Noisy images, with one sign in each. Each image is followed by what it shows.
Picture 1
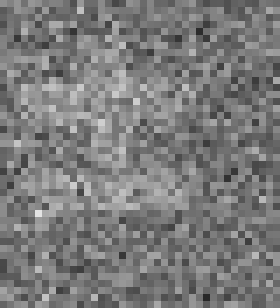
plus-minus sign
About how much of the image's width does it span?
two thirds
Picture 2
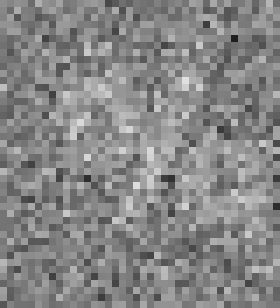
percent sign
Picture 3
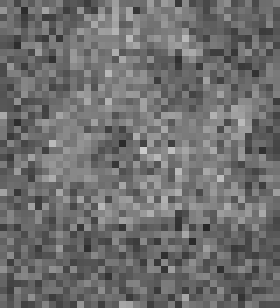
ampersand
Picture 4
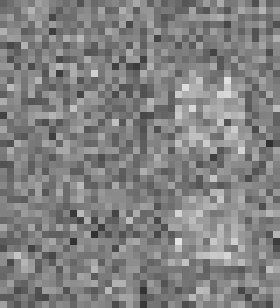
colon
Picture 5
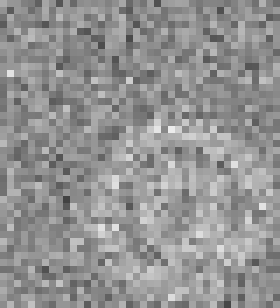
at sign
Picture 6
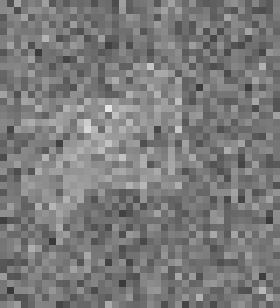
not-equal sign
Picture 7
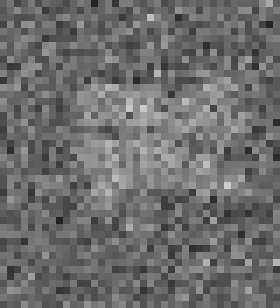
not-equal sign
